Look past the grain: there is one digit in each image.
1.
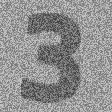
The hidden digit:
3
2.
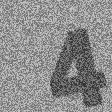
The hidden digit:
4
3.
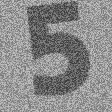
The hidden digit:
5
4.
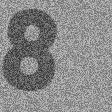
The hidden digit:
8
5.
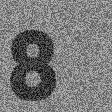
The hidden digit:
8
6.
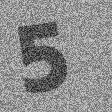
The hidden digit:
5
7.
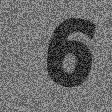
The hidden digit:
6
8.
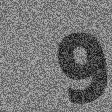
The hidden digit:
9
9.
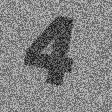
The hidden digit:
4
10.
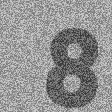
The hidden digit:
8
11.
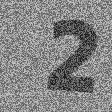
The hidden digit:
2
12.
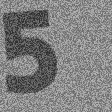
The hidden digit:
5
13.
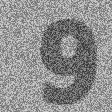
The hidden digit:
9
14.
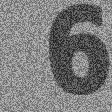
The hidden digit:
6
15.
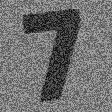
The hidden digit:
7
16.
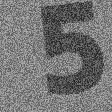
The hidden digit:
5
